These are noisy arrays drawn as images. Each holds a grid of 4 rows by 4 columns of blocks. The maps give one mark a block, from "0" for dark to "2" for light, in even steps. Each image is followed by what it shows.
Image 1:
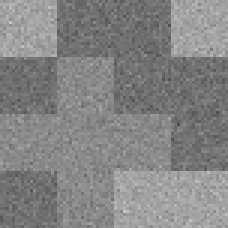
2002
0100
1110
0122
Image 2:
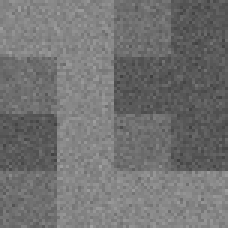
2210
1200
0210
1222
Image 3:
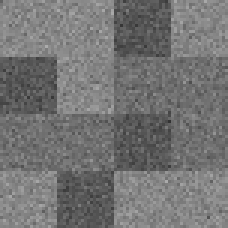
2202
0211
1101
2022
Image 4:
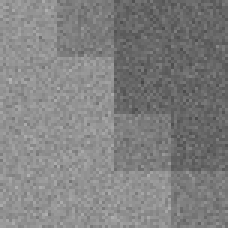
2100
2200
2210
2221
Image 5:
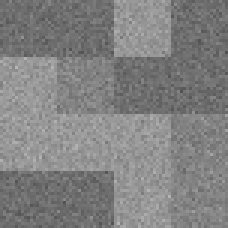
0020
2100
2221
0021
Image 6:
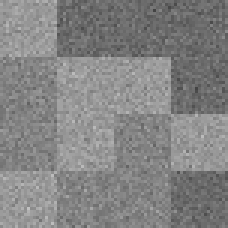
2000
1220
1212
2110
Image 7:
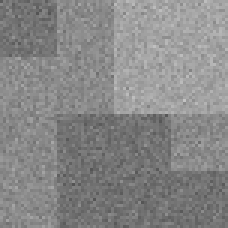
0122
1122
1001
1000
